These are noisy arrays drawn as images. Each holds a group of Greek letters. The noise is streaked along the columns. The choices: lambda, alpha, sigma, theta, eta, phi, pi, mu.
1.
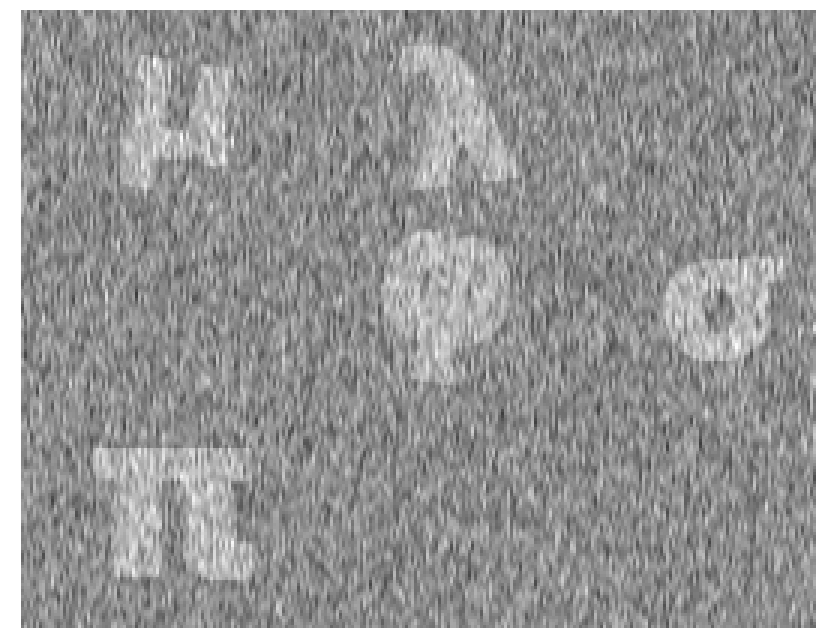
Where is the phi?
centre
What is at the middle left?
nothing
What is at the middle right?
sigma
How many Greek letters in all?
5
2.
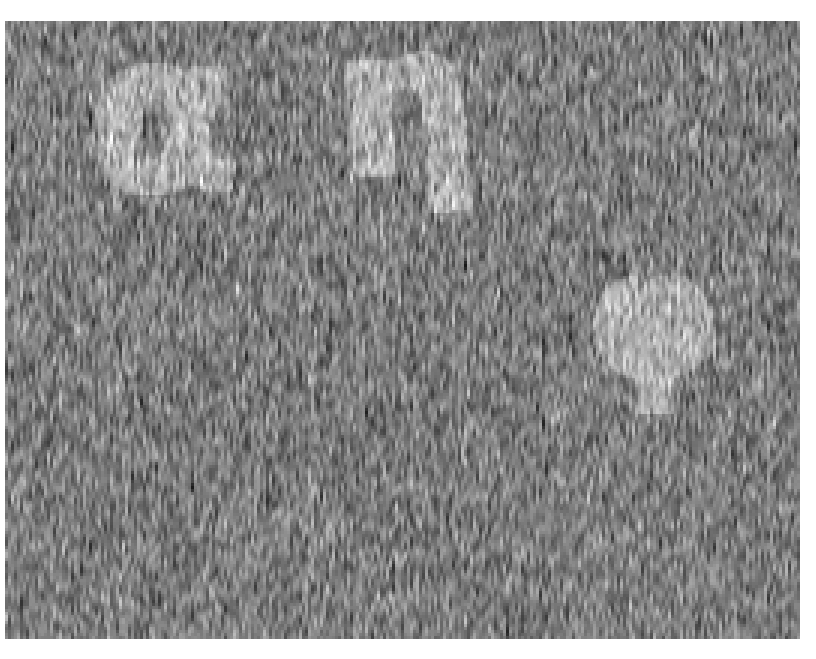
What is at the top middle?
eta
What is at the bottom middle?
nothing
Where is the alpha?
top left
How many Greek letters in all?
3
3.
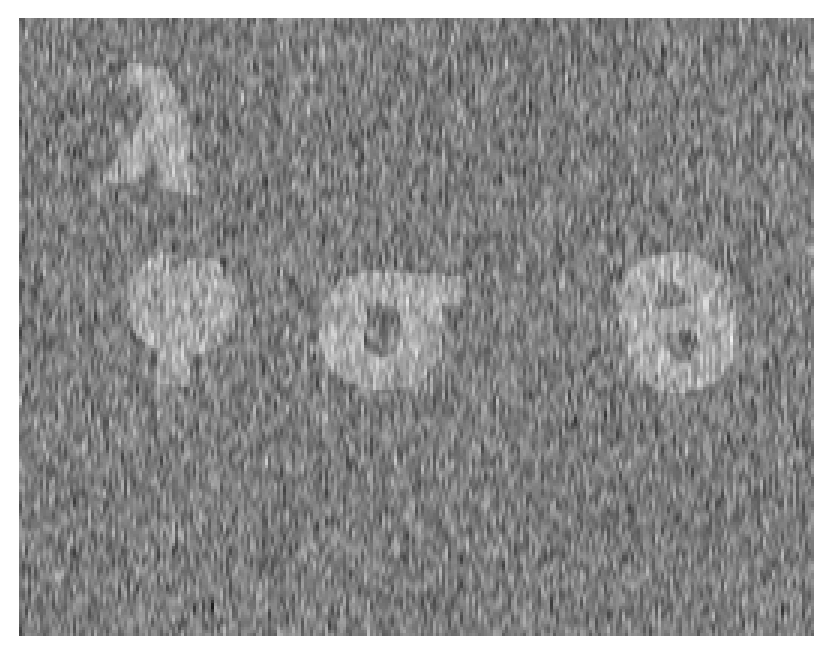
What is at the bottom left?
nothing
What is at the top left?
lambda
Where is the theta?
middle right
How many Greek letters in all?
4
